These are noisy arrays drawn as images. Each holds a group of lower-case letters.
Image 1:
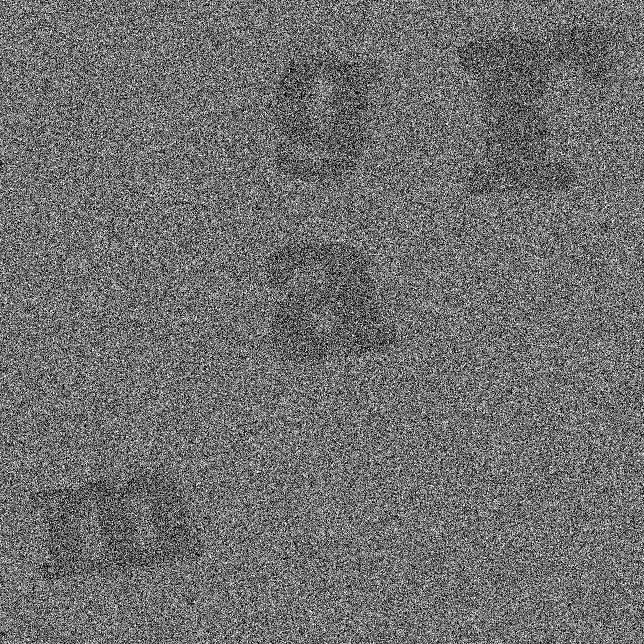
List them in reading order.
top middle: g; top right: r; centre: a; bottom left: m
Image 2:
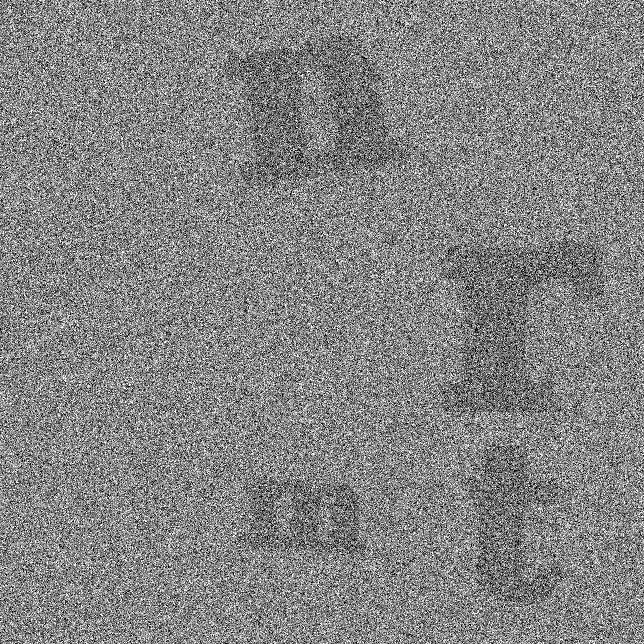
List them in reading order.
top middle: n; middle right: r; bottom middle: m; bottom right: t
